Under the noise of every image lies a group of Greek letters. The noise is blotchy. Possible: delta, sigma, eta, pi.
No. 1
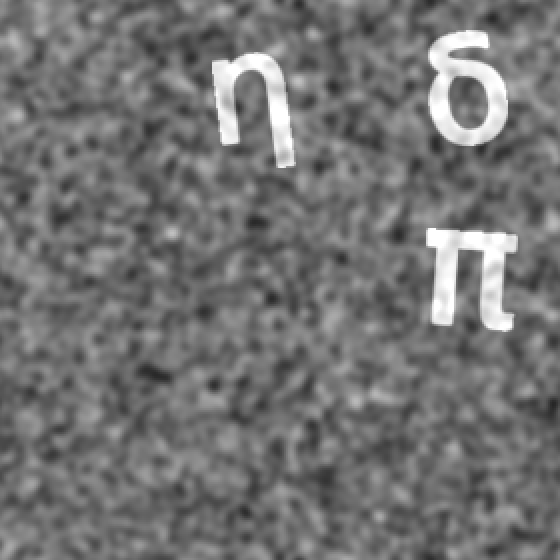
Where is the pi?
middle right
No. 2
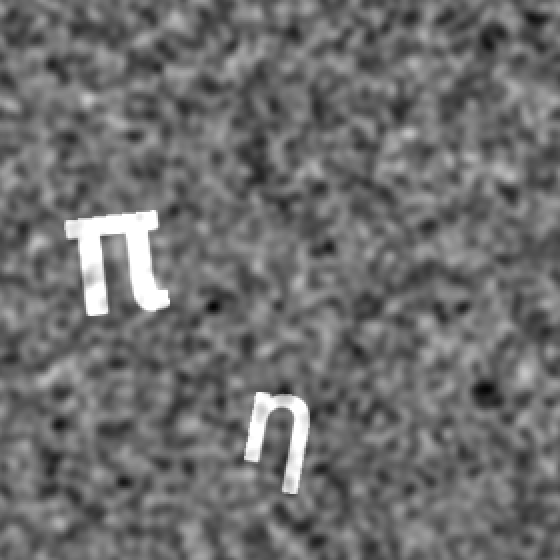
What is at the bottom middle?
eta
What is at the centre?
nothing
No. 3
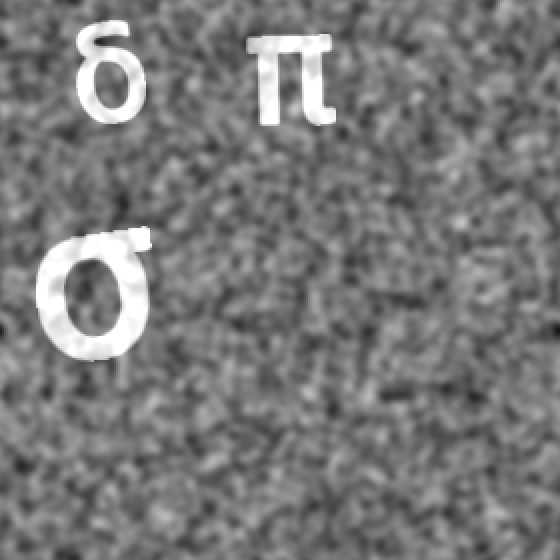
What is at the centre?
nothing
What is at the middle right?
nothing
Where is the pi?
top middle
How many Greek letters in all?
3
